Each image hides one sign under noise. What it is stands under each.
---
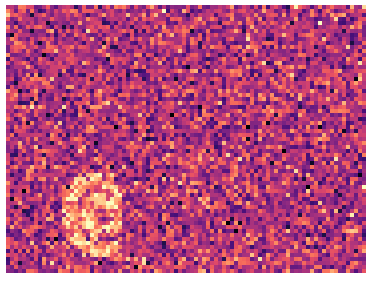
light at sign, bottom left
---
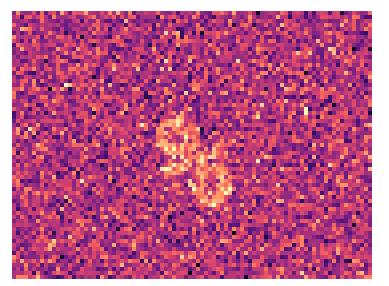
light percent sign, centre
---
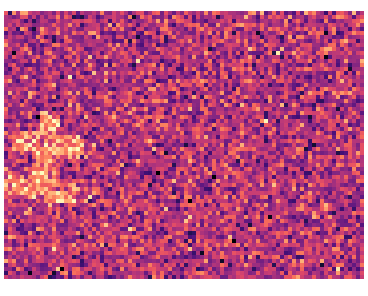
light plus-minus sign, middle left
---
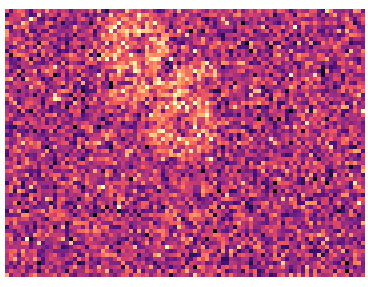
light percent sign
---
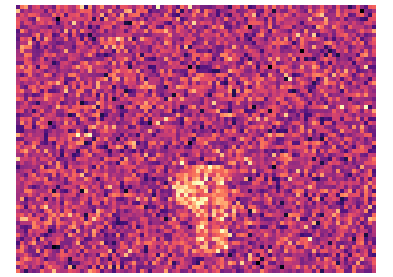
light pilcrow, bottom middle
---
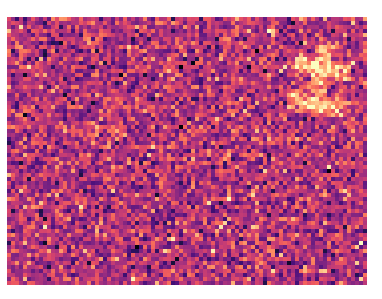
light plus-minus sign, top right
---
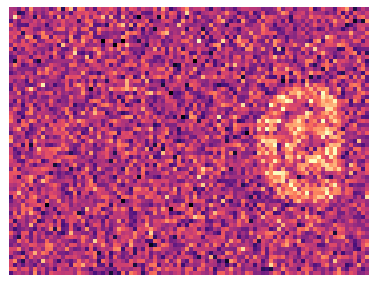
light at sign, middle right
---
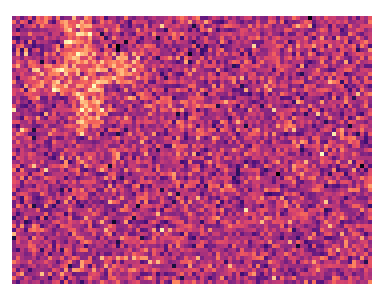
light plus sign, top left
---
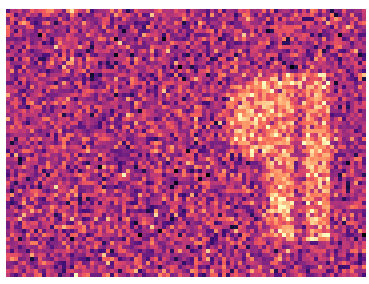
light pilcrow
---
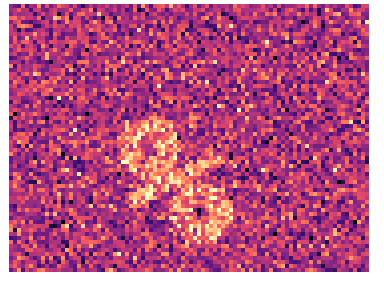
light percent sign
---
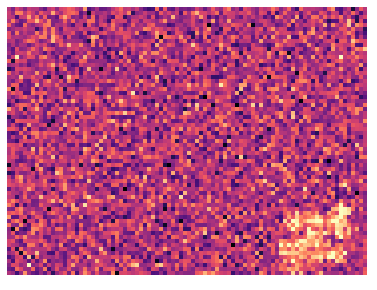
light not-equal sign, bottom right
